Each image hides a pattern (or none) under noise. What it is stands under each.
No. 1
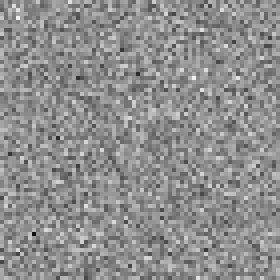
only noise
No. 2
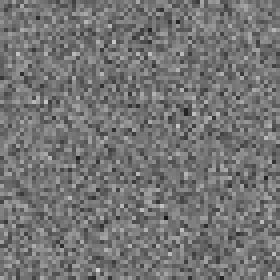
only noise
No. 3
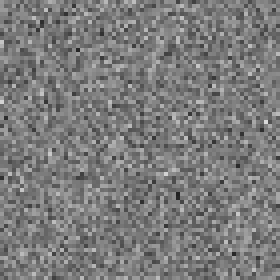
only noise
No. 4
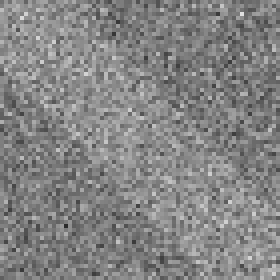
a diagonal band
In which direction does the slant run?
top left to bottom right
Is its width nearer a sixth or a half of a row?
a half
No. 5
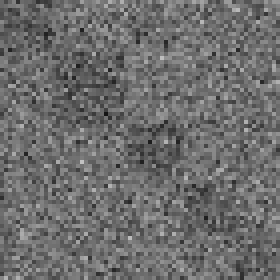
blocks along the diagonal
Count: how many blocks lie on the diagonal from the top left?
5
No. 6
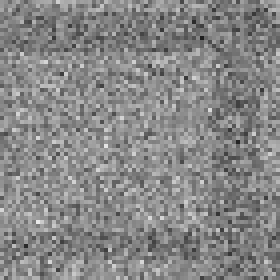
bands of rows crossing bands of columns
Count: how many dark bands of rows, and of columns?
2 and 1
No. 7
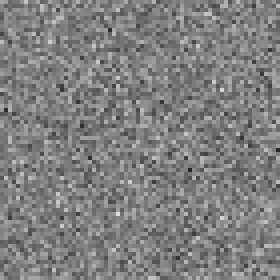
only noise
